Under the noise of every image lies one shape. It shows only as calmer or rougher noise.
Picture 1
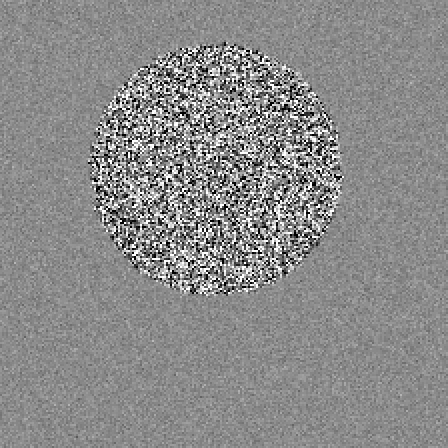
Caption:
rough disc
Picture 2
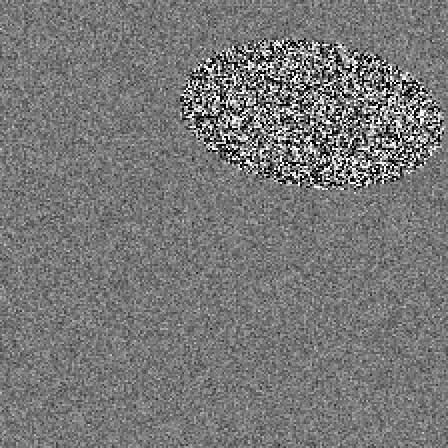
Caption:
rough ellipse
